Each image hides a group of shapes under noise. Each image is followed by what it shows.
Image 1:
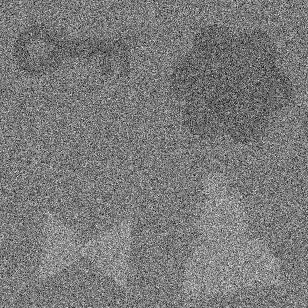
top left: dark key; top right: dark flower; bottom left: light bow tie; bottom right: light chess pawn
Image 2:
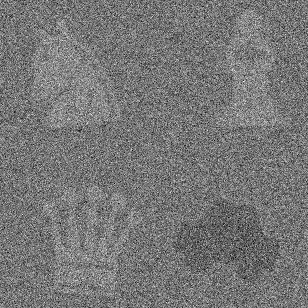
top left: light chess knight; top right: light chess bishop; bottom left: light chess queen; bottom right: dark car
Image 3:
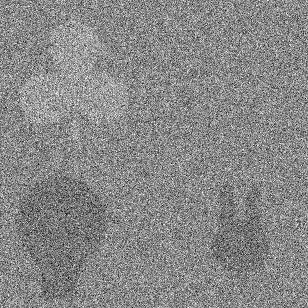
top left: light club; bottom left: dark light bulb; bottom right: dark rabbit's head
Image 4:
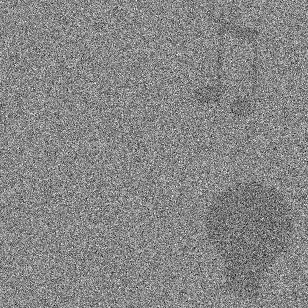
top right: dark pair of musical notes; bottom right: dark light bulb
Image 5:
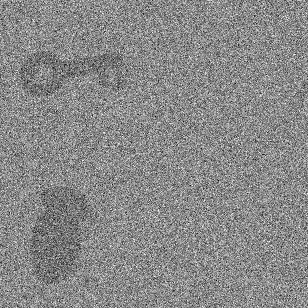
top left: dark key; bottom left: dark footprint
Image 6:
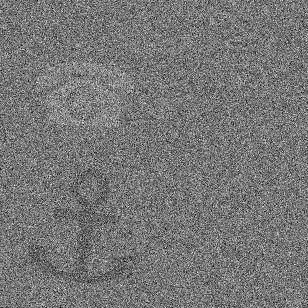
top left: light telephone; bottom left: dark anchor
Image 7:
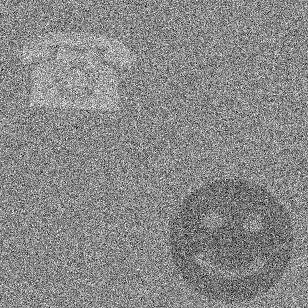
top left: light telephone; bottom right: dark smiling face
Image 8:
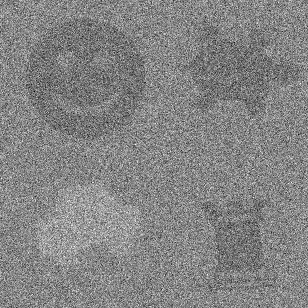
top left: dark smiling face; top right: dark turtle; bottom left: light car; bottom right: dark chess rook
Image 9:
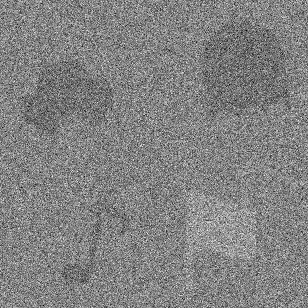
top left: dark car; top right: dark ghost; bottom left: dark musical note; bottom right: light flag
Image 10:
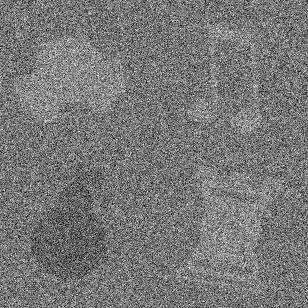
top left: light car; top right: light pair of musical notes; bottom left: dark pear; bottom right: light chess rook
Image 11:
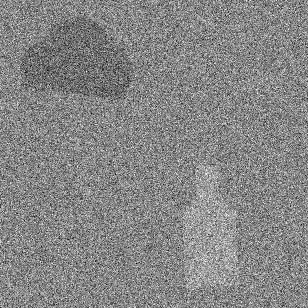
top left: dark cloud; bottom right: light bottle
